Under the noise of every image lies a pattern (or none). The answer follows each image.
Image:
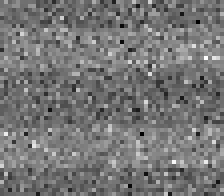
horizontal stripes
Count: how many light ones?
2
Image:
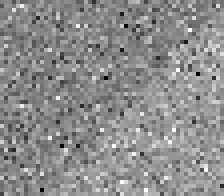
a sharp edge
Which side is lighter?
bottom right
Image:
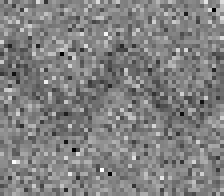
a wavy band
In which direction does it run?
left to right
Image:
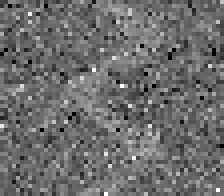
a wavy band
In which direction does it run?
top to bottom
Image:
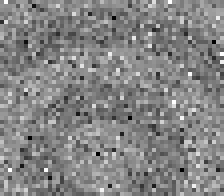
rings round one point
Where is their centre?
bottom middle
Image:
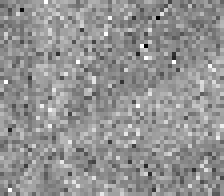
spokes from one point
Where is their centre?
bottom left
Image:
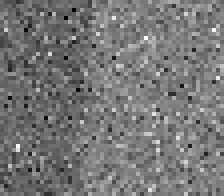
a sharp edge
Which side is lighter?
right
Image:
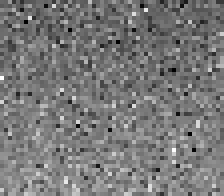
a smooth slope
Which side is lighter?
bottom
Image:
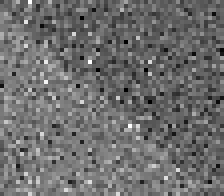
a sharp edge
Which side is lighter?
bottom left
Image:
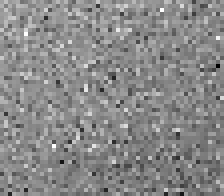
a smooth slope
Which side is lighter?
top left
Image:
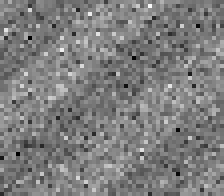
diagonal stripes
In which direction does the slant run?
bottom left to top right
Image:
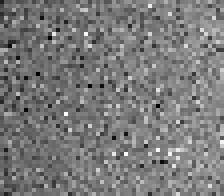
a smooth slope
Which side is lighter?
right
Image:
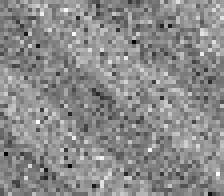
diagonal stripes
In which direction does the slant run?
top left to bottom right
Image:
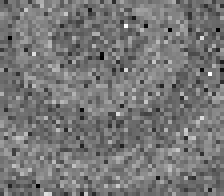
rings round one point
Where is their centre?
top middle
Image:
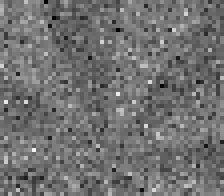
spokes from one point
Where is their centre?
bottom middle
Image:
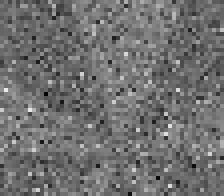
spokes from one point
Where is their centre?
bottom middle
